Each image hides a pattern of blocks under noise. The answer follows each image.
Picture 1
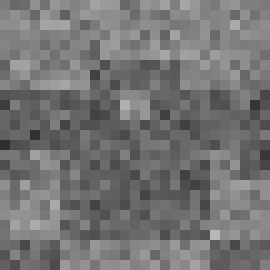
left and right mirror each other
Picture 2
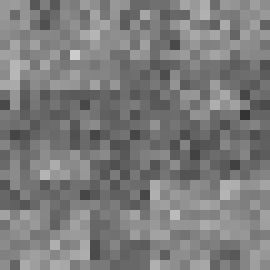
the same after a half turn
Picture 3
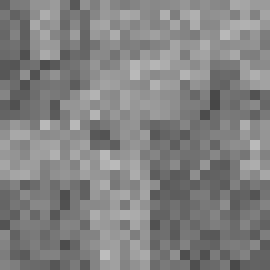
no symmetry
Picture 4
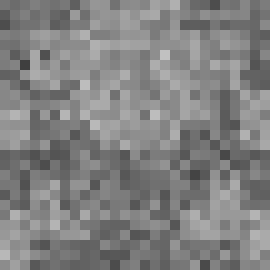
left and right mirror each other
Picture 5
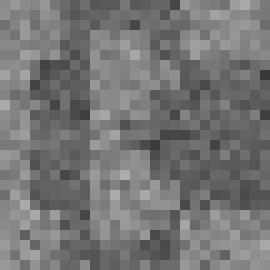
top and bottom mirror each other
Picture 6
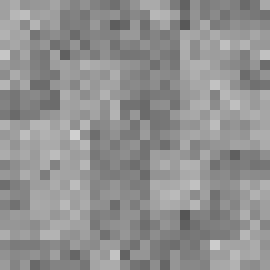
the same after a half turn
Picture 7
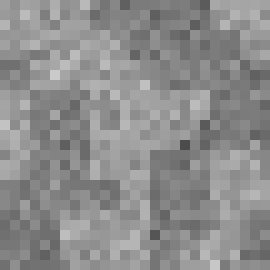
no symmetry
